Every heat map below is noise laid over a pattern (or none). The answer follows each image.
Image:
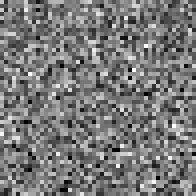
only noise
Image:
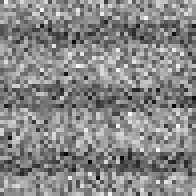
horizontal stripes
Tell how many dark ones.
3
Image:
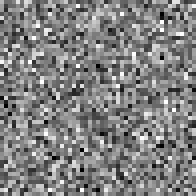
only noise
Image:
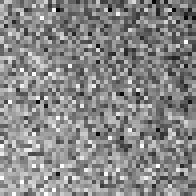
a smooth slope
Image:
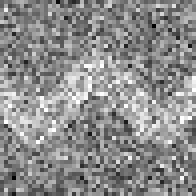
a wavy band
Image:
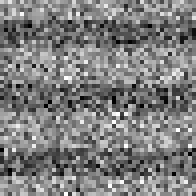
horizontal stripes
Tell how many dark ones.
3
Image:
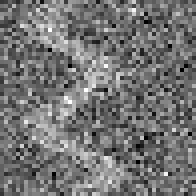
a wavy band
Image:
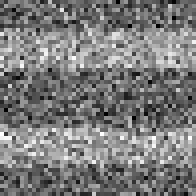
horizontal stripes
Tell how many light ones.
2
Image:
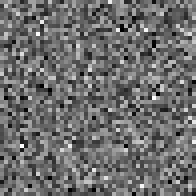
only noise
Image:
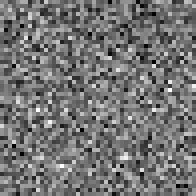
only noise
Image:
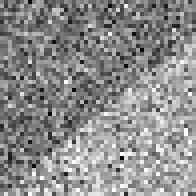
a sharp edge
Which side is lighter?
bottom right
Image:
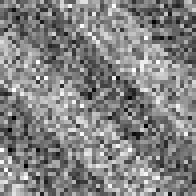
diagonal stripes
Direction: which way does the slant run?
top left to bottom right
